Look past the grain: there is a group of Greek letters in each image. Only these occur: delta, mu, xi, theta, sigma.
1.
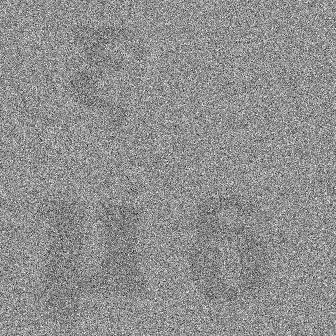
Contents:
top left: dark xi; bottom left: dark mu; bottom right: dark delta
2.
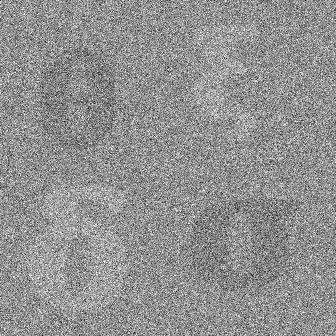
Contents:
top left: dark theta; top right: light xi; bottom left: light delta; bottom right: dark sigma
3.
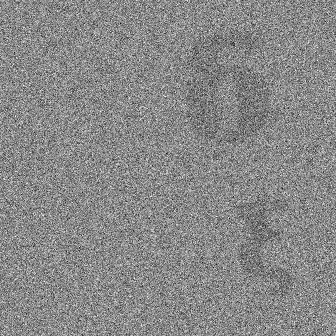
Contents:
top right: dark delta; bottom right: dark xi
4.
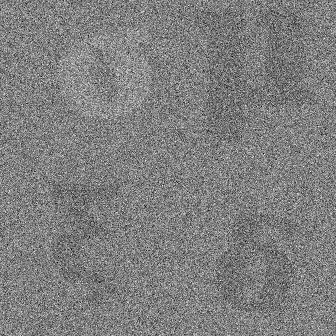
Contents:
top left: light sigma; top right: dark mu; bottom left: dark xi; bottom right: dark delta
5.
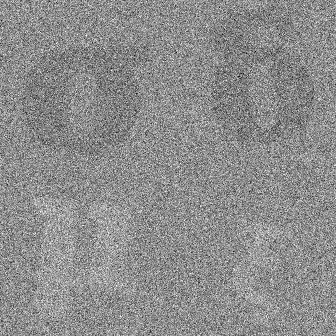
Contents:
top left: dark sigma; top right: dark delta; bottom left: light mu; bottom right: light xi
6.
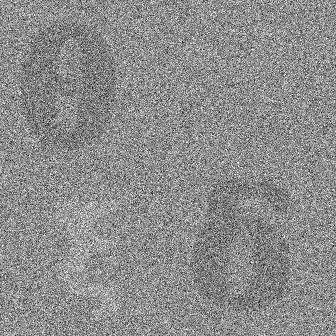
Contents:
top left: dark theta; bottom left: light xi; bottom right: dark delta
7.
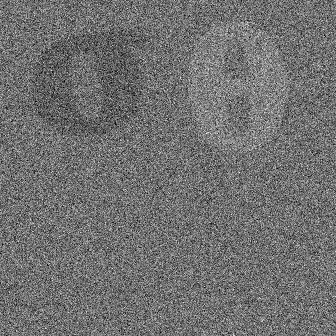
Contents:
top left: dark sigma; top right: light theta
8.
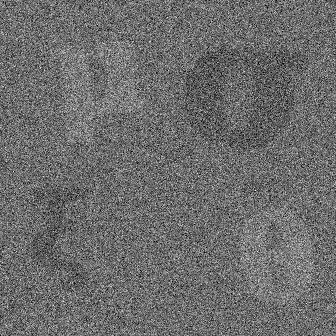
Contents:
top left: light mu; top right: dark sigma; bottom left: dark xi; bottom right: light theta
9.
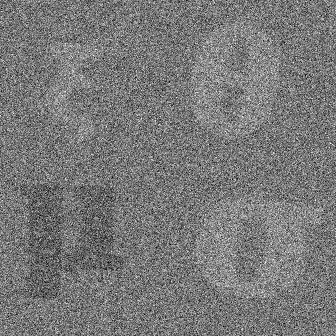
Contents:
top left: light xi; top right: light theta; bottom left: dark mu; bottom right: light sigma
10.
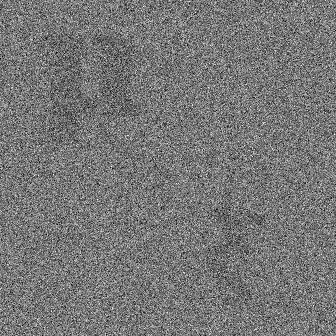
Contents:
top left: dark mu; bottom right: dark xi
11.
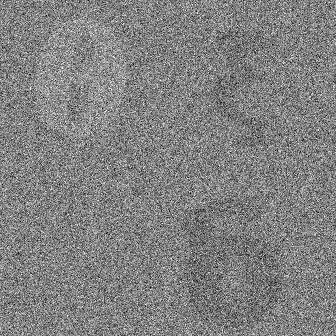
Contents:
top left: light theta; top right: dark xi; bottom right: dark delta
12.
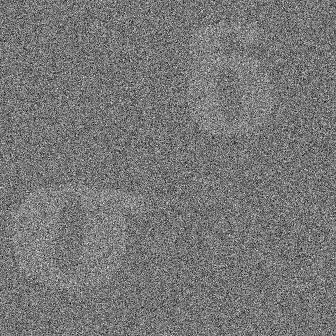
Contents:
top right: light delta; bottom left: light sigma
